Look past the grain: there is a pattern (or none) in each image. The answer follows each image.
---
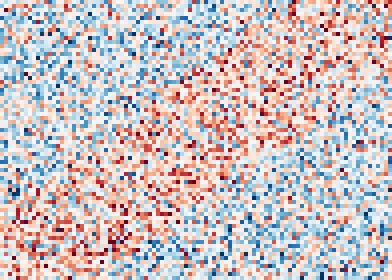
a diagonal band
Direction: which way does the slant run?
bottom left to top right
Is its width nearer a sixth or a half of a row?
a half
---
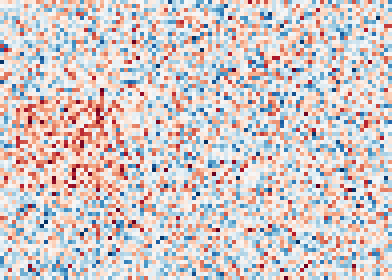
one block
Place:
middle left
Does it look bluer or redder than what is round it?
redder
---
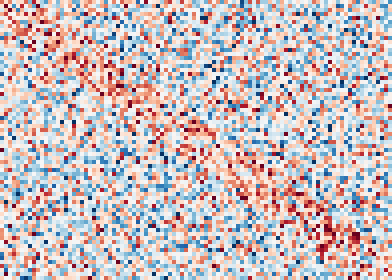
a diagonal band
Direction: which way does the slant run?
top left to bottom right
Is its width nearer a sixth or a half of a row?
a sixth
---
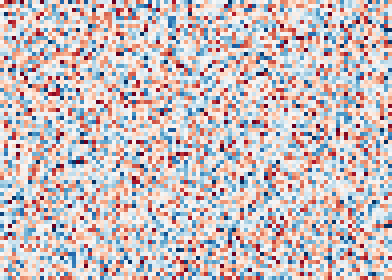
only noise
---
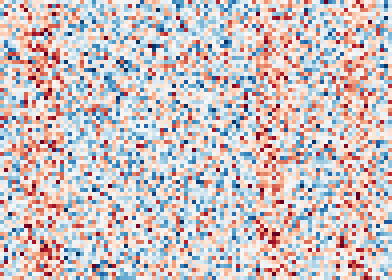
bands of columns
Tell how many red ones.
3
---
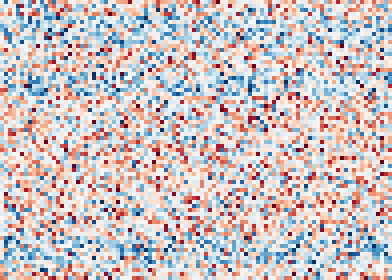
bands of rows
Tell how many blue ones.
3
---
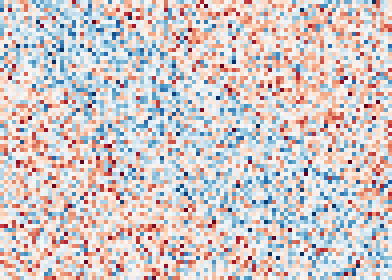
a diagonal band
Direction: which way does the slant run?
top left to bottom right
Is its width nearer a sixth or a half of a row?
a half
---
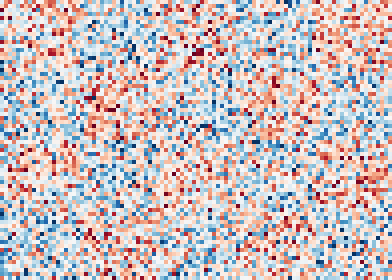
a checkerboard
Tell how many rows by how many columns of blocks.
4 by 5
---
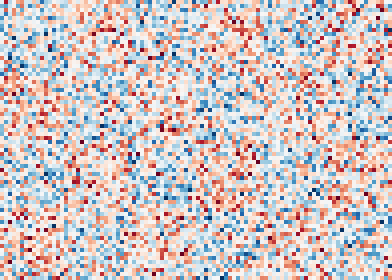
a checkerboard
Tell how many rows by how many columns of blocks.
4 by 6
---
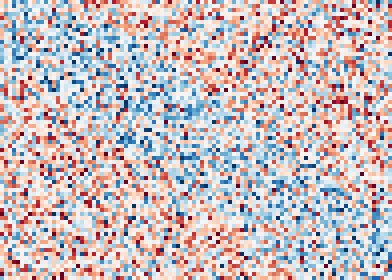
a diagonal band
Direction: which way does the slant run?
top left to bottom right
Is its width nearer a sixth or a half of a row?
a half
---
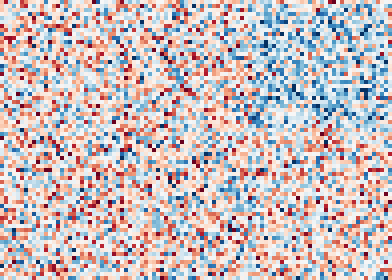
one block
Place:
top right
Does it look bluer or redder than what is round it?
bluer
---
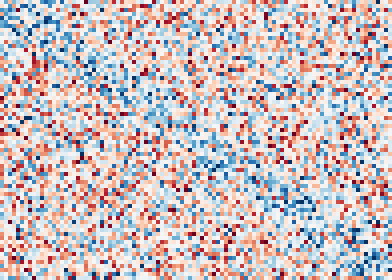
a diagonal band
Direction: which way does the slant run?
top left to bottom right
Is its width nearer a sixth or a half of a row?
a sixth
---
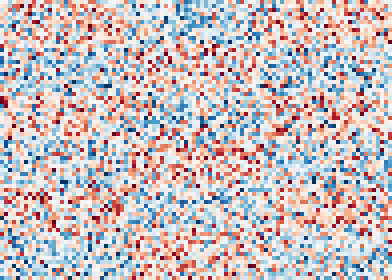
a checkerboard
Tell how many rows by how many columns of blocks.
6 by 3
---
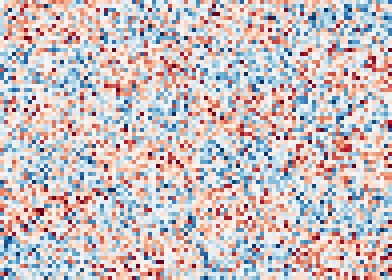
a checkerboard
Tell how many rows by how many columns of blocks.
6 by 4
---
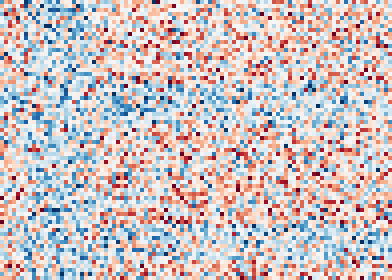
bands of rows crossing bands of columns
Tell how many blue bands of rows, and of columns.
2 and 1
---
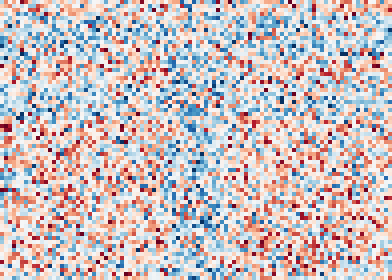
bands of rows crossing bands of columns
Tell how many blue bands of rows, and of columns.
2 and 1
